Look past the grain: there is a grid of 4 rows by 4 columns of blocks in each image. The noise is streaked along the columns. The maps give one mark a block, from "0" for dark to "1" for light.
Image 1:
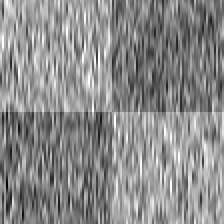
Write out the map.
1100
1100
0011
0011
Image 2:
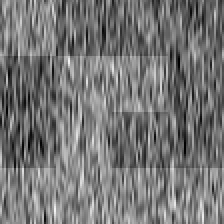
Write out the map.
1000
0110
0100
1111
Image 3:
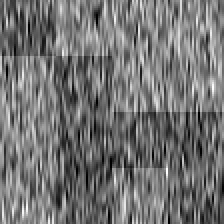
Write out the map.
0111
1011
1000
1010
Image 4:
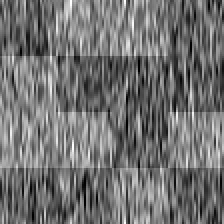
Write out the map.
0110
1000
1101
0010
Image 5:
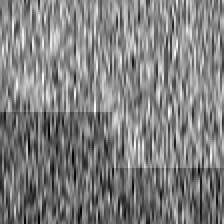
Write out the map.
1111
1111
0011
0000
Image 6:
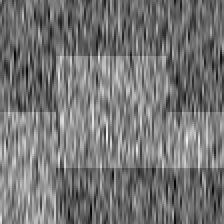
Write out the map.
0000
0110
1111
1000
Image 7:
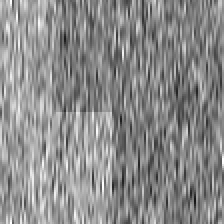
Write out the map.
1000
1000
1100
1100
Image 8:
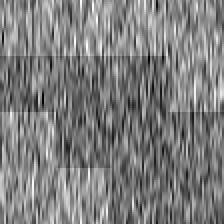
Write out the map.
1111
0001
1000
1100
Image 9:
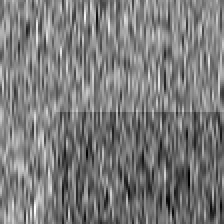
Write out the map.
1111
1111
1000
1000
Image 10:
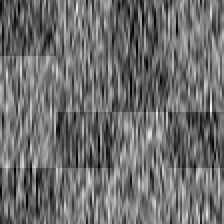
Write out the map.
0101
1101
1010
0111
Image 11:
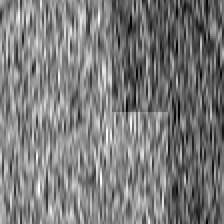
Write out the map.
1100
1100
1110
1110
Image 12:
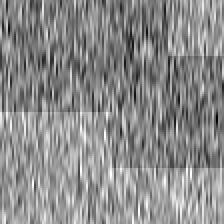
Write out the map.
0001
0000
1100
1111
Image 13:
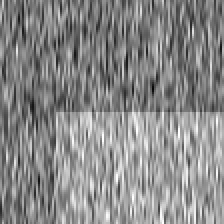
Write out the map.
0000
0000
0111
0111
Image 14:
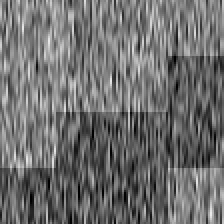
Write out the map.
1111
1110
1000
0001
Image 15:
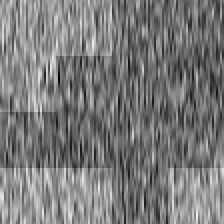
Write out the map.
1100
1000
0000
1101
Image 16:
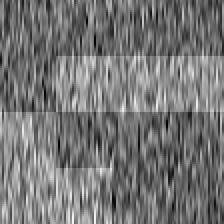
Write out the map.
0000
0111
1000
1100
